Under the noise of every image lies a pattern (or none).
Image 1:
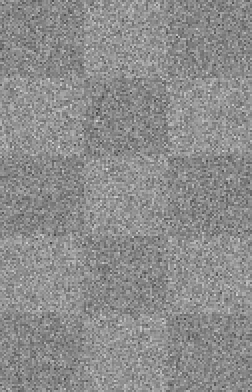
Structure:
a checkerboard
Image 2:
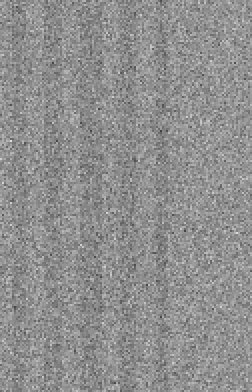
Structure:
bands of columns
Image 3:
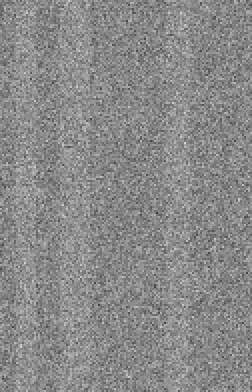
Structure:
bands of columns
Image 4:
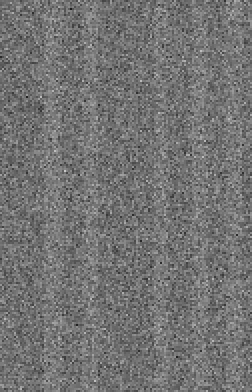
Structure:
bands of columns
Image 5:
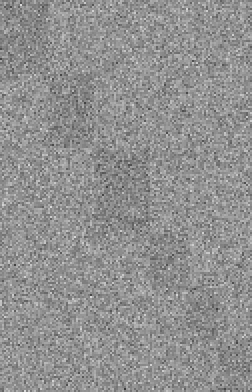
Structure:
blocks along the diagonal
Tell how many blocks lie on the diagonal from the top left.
6
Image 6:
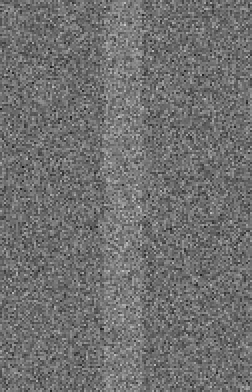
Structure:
one band of columns
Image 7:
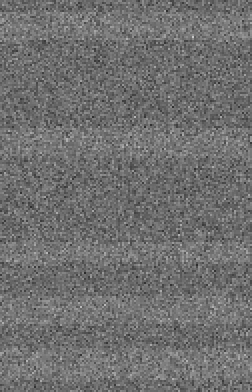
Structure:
bands of rows
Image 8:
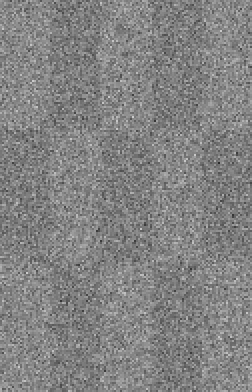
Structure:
a checkerboard
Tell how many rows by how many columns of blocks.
3 by 5
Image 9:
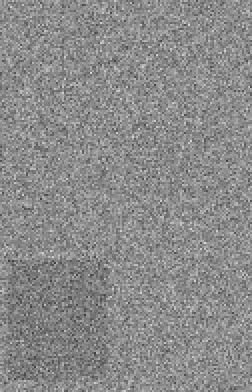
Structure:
one block
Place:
bottom left
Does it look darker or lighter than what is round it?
darker
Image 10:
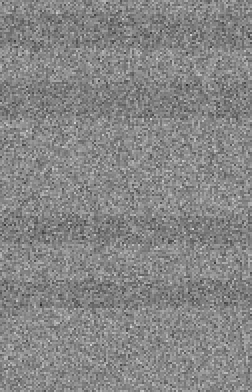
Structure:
bands of rows
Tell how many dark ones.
4
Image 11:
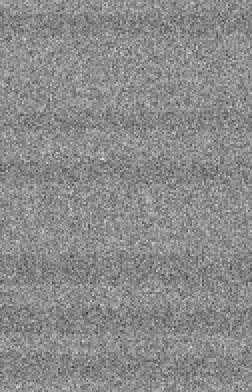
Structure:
bands of rows
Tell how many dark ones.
6
